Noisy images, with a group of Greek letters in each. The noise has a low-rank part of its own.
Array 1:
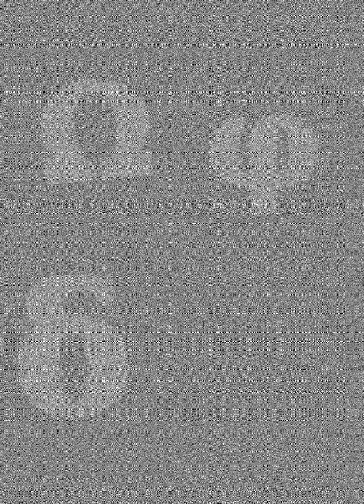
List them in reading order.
top left: light omega; top right: light phi; bottom left: light delta
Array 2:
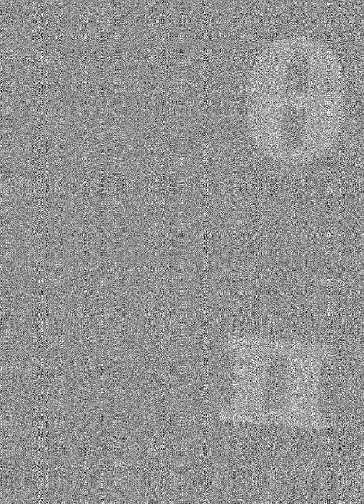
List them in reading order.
top right: light theta; bottom right: light pi
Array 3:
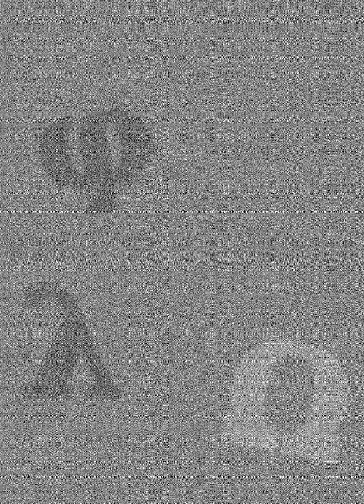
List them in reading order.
top left: dark phi; bottom left: dark lambda; bottom right: light omega
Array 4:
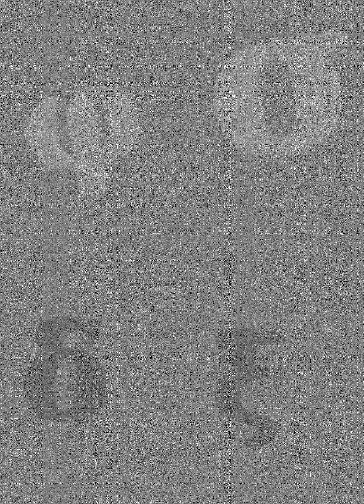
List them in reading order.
top left: light phi; top right: light sigma; bottom left: dark delta; bottom right: dark xi
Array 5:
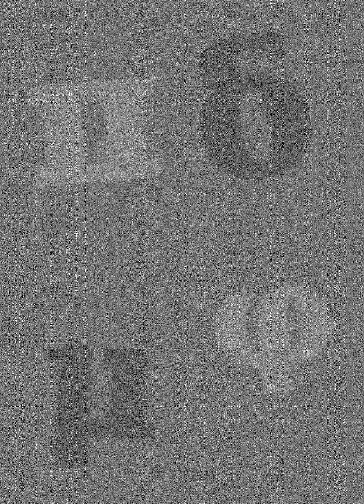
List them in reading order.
top left: light pi; top right: dark delta; bottom left: dark mu; bottom right: light phi
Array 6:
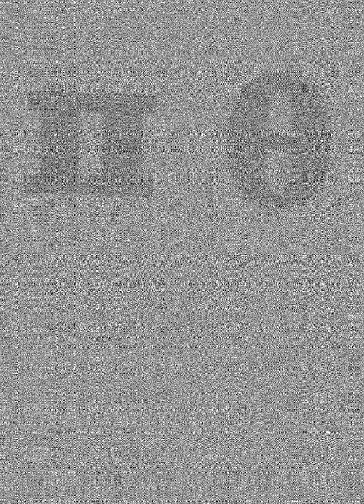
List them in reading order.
top left: dark pi; top right: dark theta
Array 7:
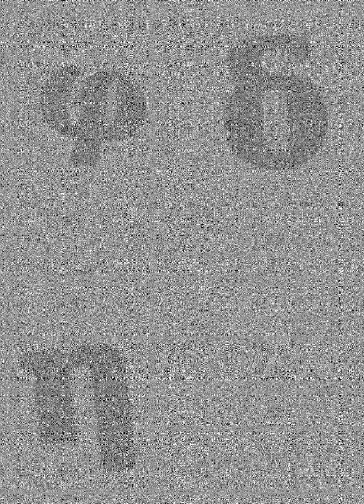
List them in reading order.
top left: dark phi; top right: dark delta; bottom left: dark eta
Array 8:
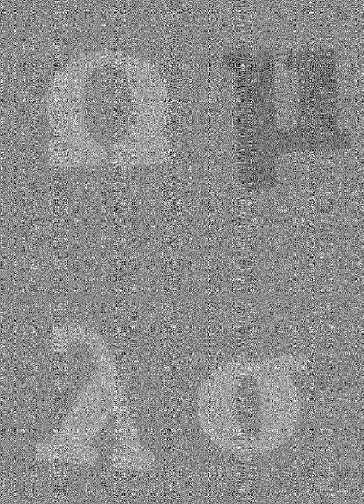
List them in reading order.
top left: light omega; top right: dark mu; bottom left: light lambda; bottom right: light sigma
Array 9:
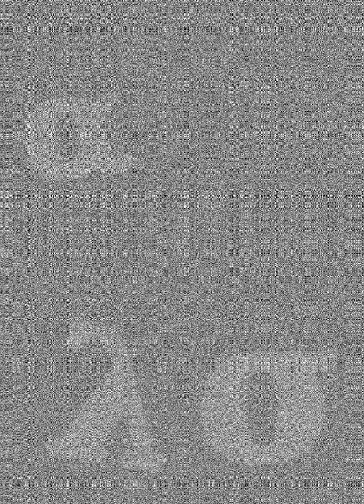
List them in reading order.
top left: light alpha; bottom left: light lambda; bottom right: light sigma
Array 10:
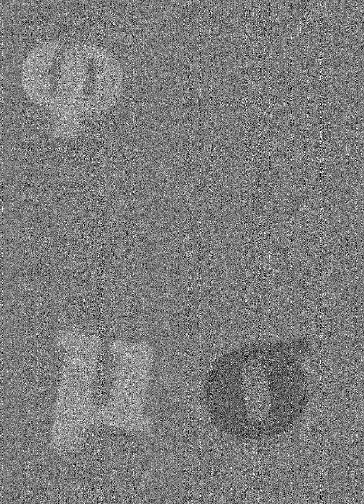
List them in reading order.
top left: light phi; bottom left: light mu; bottom right: dark sigma
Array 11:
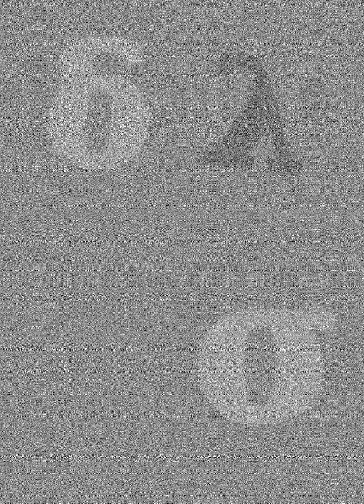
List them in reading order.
top left: light delta; top right: dark lambda; bottom right: light sigma
